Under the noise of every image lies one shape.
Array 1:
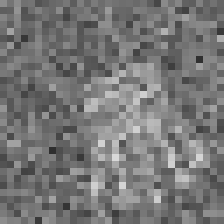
chess queen
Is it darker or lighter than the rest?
lighter
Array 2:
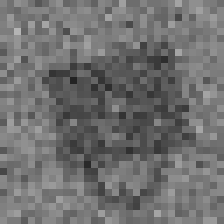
cup
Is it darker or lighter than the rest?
darker
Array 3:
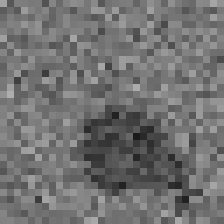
pear
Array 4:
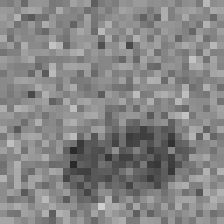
footprint
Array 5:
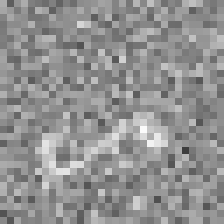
musical note
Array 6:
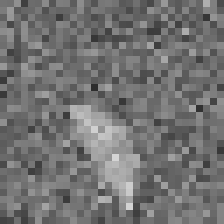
umbrella
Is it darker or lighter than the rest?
lighter
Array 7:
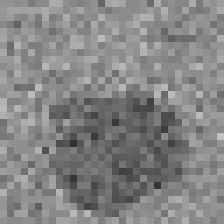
apple
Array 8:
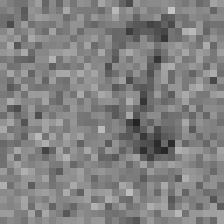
musical note
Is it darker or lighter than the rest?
darker
